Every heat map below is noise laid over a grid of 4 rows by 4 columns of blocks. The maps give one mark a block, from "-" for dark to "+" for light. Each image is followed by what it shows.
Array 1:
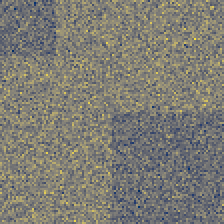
- + + +
+ + + +
+ + - -
+ + - -
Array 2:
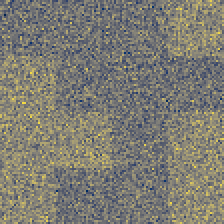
- - - +
+ - - -
+ + - +
+ - - +
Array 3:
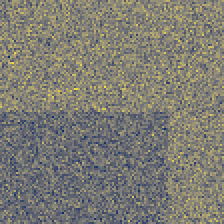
+ + + +
+ + + +
- - - +
- - - +
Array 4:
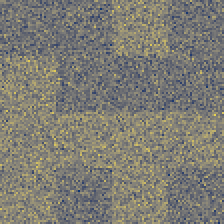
- - + -
+ - - -
+ + + +
+ - + -
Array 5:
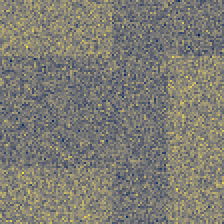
+ + - -
- - - +
- - - +
+ + - +
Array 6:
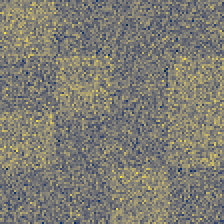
+ - - -
- + - +
+ - - +
- - + -
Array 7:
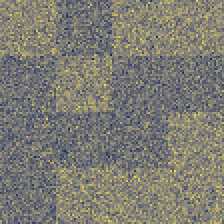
+ - + +
- + - -
- - - +
- + + +
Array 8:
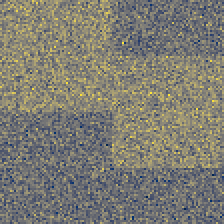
+ + - -
+ + + +
- - + +
- - - -
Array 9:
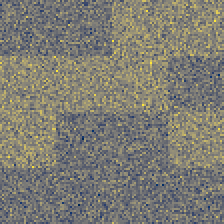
- - + +
+ + + -
+ - - +
- - - -
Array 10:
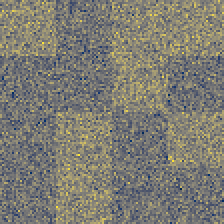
+ - + +
- - + -
- + - +
- + - -
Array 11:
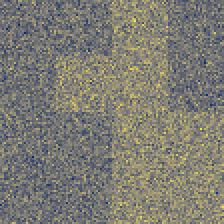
- - + -
- + + -
- - + +
- - + +
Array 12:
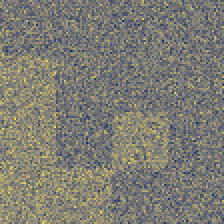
- - - -
+ - - -
+ - + -
+ + - -
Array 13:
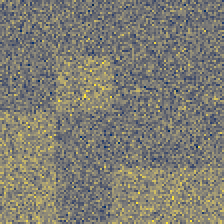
- - - -
- + - -
+ - - -
+ - + +
